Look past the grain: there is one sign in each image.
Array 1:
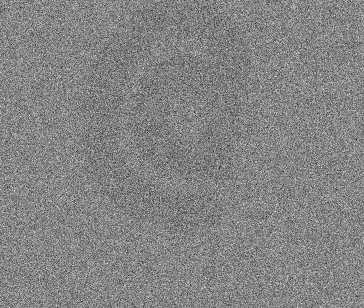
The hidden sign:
at sign
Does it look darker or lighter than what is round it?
darker
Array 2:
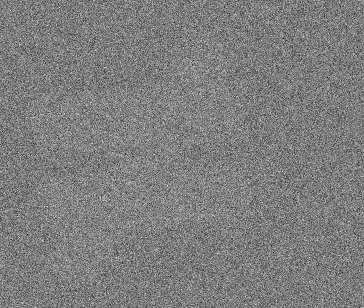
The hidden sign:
not-equal sign
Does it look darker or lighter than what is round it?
lighter
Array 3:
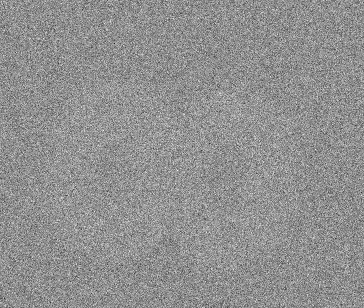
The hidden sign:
infinity sign
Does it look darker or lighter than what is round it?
lighter
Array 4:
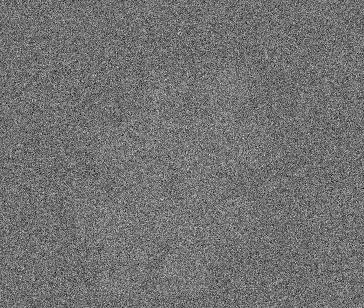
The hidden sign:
hash sign
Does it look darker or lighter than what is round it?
lighter
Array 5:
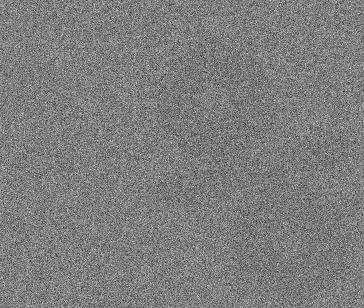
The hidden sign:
percent sign
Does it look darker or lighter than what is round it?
darker
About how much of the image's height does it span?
nearly all
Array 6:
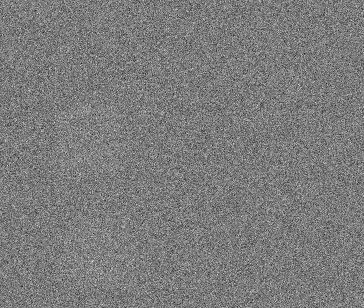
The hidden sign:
colon
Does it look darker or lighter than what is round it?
lighter
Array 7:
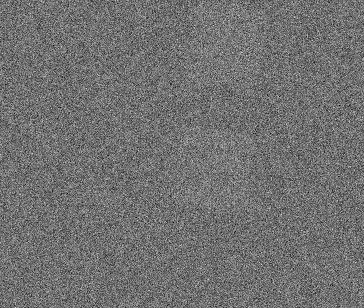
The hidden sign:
colon
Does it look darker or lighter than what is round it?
lighter
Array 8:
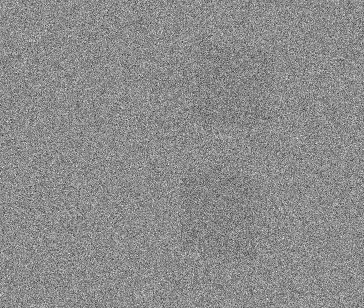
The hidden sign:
colon
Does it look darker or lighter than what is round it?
darker
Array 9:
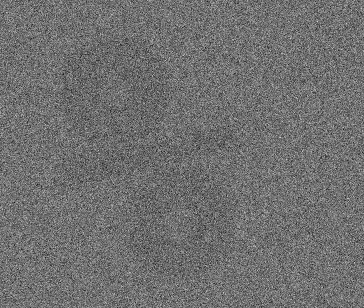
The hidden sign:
percent sign
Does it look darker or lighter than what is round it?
darker
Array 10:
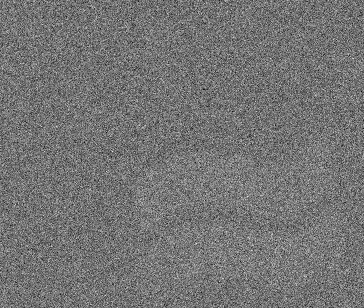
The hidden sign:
approximately sign
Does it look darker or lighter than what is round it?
lighter
